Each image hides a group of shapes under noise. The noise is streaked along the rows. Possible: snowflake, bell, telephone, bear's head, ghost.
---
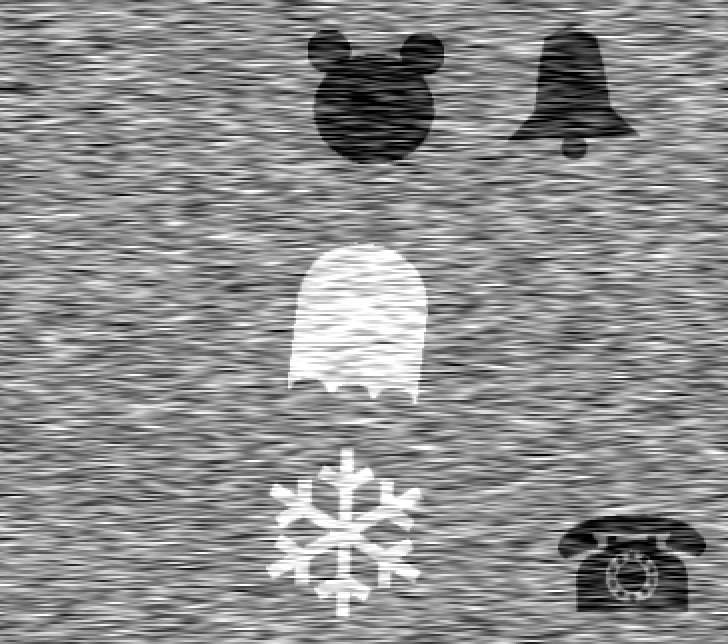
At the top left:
nothing
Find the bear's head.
top middle
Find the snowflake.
bottom middle
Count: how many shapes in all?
5
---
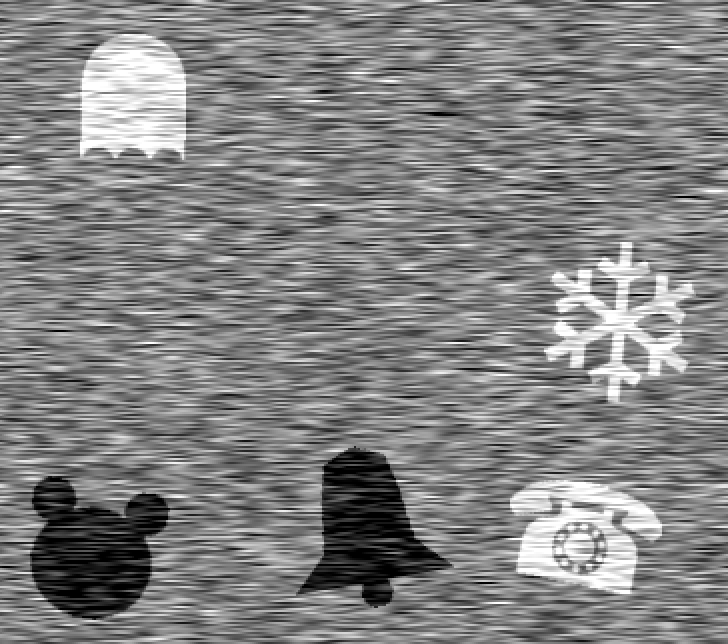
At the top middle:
nothing
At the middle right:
snowflake
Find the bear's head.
bottom left
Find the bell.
bottom middle
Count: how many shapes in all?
5
